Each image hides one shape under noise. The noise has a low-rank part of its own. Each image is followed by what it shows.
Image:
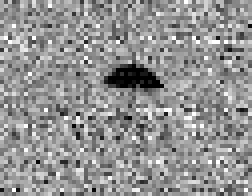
umbrella
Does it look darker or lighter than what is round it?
darker
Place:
centre
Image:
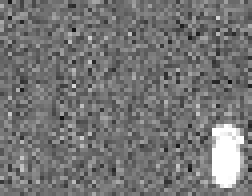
footprint
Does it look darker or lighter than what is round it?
lighter
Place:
bottom right
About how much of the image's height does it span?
a third
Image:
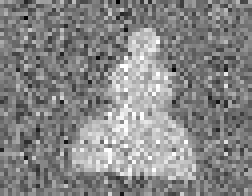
chess pawn
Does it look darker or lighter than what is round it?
lighter
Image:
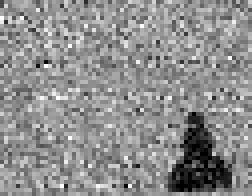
chess pawn
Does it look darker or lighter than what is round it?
darker
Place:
bottom right
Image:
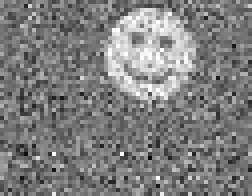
smiling face
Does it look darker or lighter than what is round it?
lighter
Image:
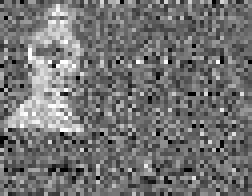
chess bishop
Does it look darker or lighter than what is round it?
lighter
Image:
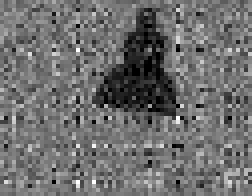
chess pawn
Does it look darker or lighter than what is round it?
darker
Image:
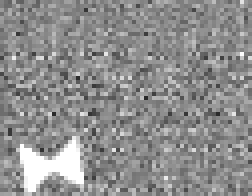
bow tie
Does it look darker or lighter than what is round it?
lighter
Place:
bottom left
